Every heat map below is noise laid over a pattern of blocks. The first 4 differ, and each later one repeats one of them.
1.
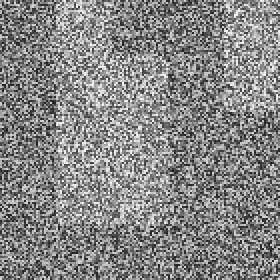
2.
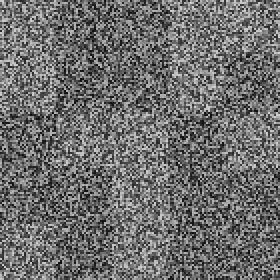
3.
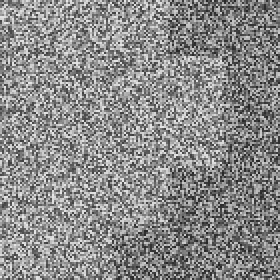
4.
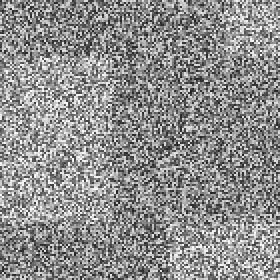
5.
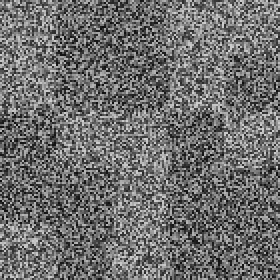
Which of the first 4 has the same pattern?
2
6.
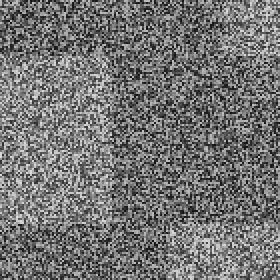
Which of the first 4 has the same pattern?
4
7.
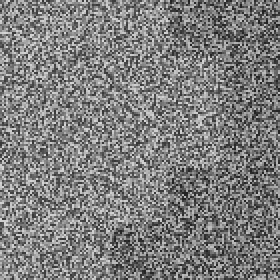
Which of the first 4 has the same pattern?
3
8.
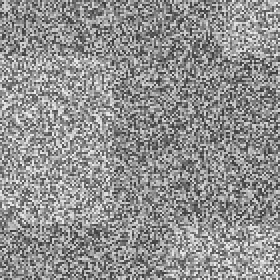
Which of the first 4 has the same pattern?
4
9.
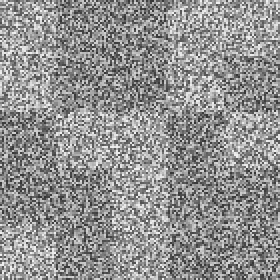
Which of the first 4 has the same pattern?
2
